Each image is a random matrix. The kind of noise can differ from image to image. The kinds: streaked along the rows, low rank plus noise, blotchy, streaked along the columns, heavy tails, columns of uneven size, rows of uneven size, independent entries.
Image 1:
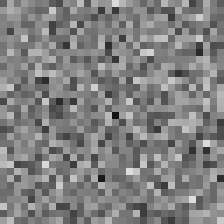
independent entries
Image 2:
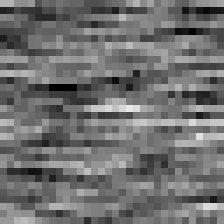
streaked along the rows
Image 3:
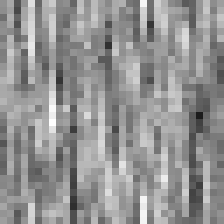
streaked along the columns
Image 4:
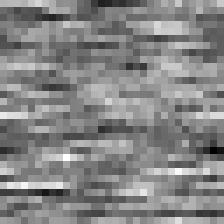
streaked along the rows
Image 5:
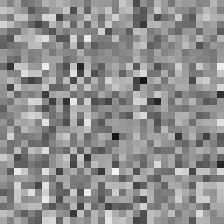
low rank plus noise
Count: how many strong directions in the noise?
two
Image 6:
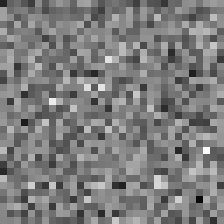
independent entries
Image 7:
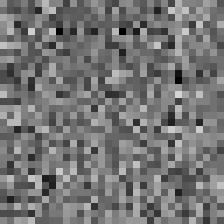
low rank plus noise
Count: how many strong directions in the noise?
five to eight
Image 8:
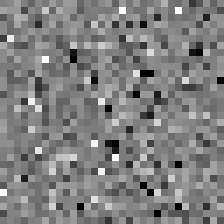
heavy tails
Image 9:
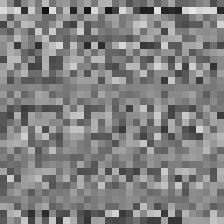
rows of uneven size
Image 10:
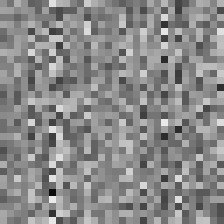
columns of uneven size
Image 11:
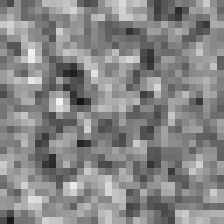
blotchy
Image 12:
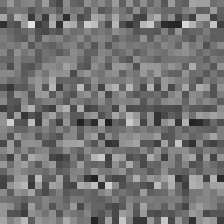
rows of uneven size
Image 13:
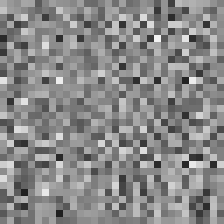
low rank plus noise
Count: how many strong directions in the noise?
two
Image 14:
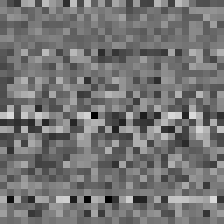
rows of uneven size
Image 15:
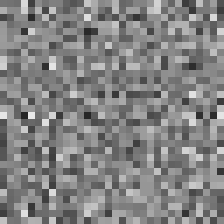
low rank plus noise
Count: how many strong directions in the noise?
two
